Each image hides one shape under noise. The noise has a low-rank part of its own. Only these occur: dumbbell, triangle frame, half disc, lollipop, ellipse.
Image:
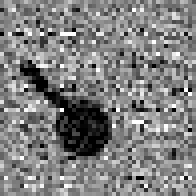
lollipop
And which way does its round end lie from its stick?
down and right
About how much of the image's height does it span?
half
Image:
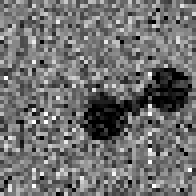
dumbbell
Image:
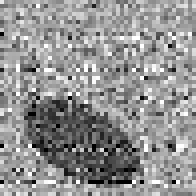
ellipse
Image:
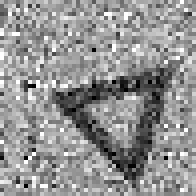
triangle frame
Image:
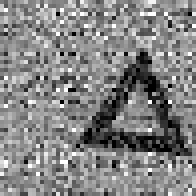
triangle frame
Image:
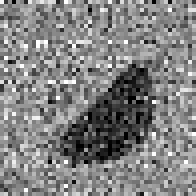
half disc
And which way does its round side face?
down and right
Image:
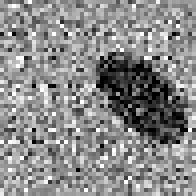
ellipse
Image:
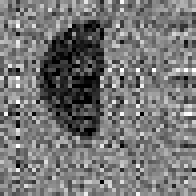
half disc
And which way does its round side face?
left
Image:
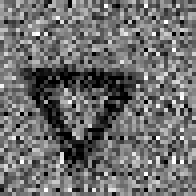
triangle frame
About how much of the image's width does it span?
two thirds
